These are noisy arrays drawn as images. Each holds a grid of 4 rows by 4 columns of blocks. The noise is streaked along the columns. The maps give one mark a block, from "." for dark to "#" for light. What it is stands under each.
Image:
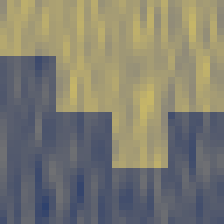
# # # #
. # # #
. . # .
. . . .
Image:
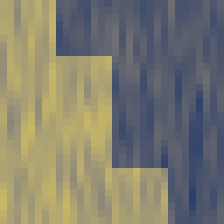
# . . .
# # . .
# # . .
# # # .
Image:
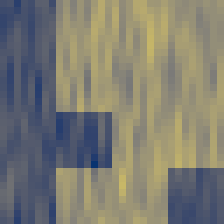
. # # #
. # # #
. . # #
. # # .
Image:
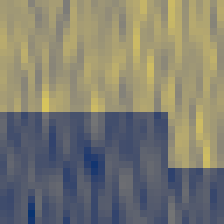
# # # #
# # # #
. . . #
. . . .
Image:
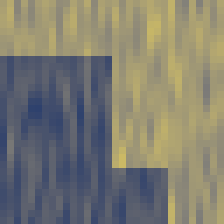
# # # #
. . # #
. . # #
. . . #
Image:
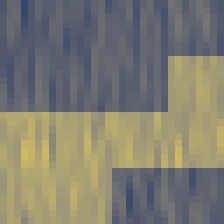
. . . .
. . . #
# # # #
# # . .
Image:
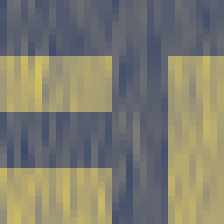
. . . .
# # . #
. . . #
# # . #
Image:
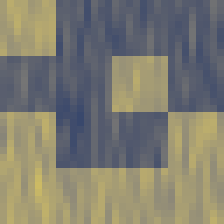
# . . .
. . # .
# . . #
# # # #
